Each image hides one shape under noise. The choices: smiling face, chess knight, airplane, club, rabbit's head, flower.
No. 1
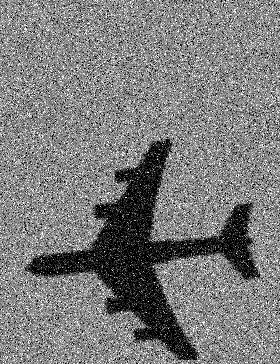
airplane
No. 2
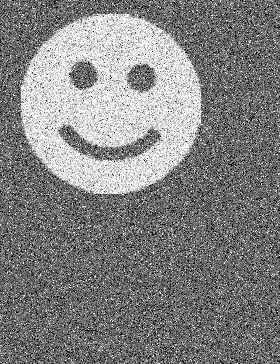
smiling face
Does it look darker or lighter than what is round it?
lighter
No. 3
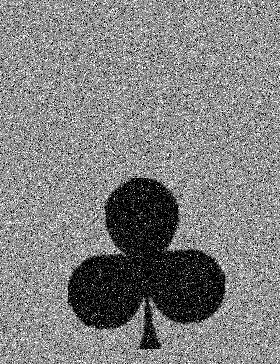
club
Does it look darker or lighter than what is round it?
darker
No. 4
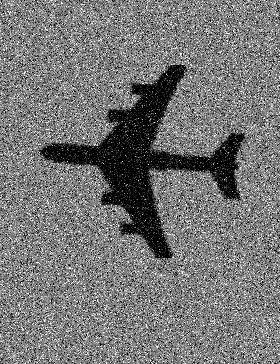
airplane
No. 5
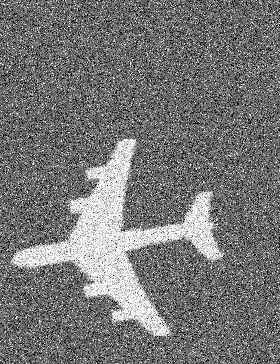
airplane
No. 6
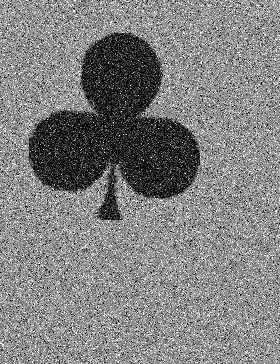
club
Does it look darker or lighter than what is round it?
darker
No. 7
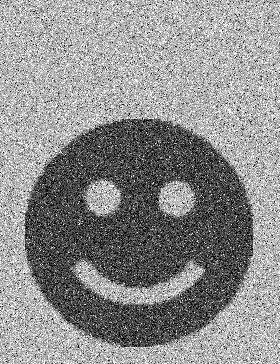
smiling face
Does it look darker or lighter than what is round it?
darker
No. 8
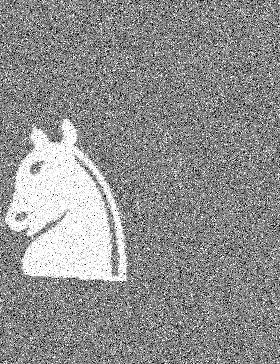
chess knight
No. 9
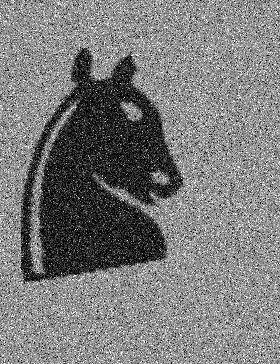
chess knight
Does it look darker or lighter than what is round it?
darker
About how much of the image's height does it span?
two thirds
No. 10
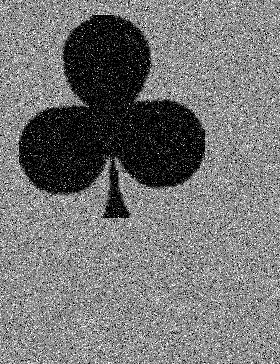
club
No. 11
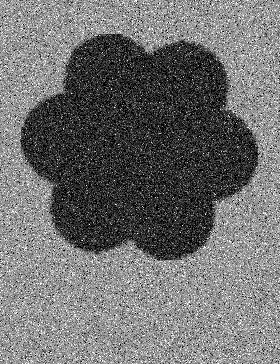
flower
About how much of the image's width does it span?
nearly all
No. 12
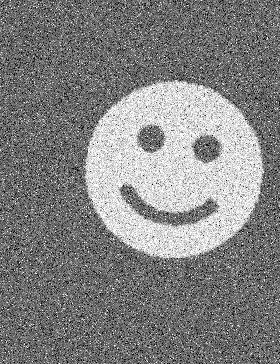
smiling face
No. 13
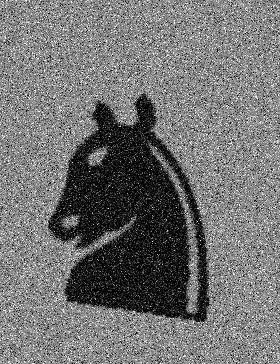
chess knight
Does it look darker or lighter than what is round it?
darker
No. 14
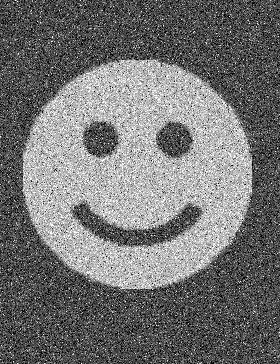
smiling face
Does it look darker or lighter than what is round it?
lighter
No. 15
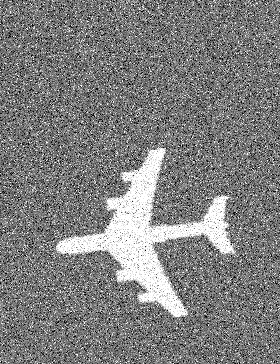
airplane
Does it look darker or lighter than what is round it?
lighter
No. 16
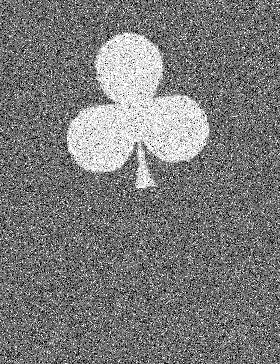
club
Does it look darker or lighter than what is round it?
lighter
